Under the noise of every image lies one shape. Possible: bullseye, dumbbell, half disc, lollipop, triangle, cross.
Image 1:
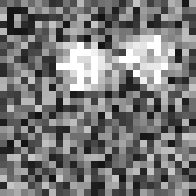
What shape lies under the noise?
dumbbell
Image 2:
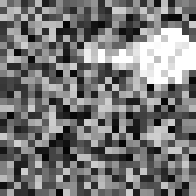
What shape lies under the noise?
lollipop
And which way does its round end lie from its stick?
right
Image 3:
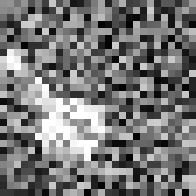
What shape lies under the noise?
lollipop
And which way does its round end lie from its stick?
down and right
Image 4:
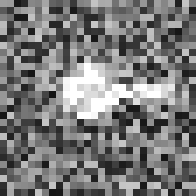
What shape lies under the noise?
lollipop
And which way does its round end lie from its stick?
left
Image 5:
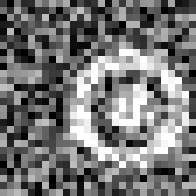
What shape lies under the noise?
bullseye
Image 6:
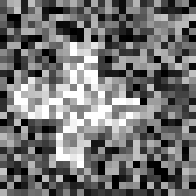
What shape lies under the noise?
cross
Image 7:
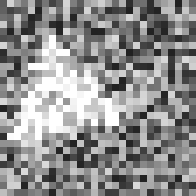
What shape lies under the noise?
triangle
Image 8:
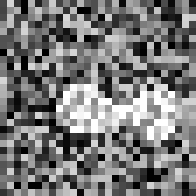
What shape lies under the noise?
dumbbell
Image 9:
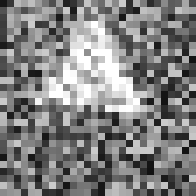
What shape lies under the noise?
triangle
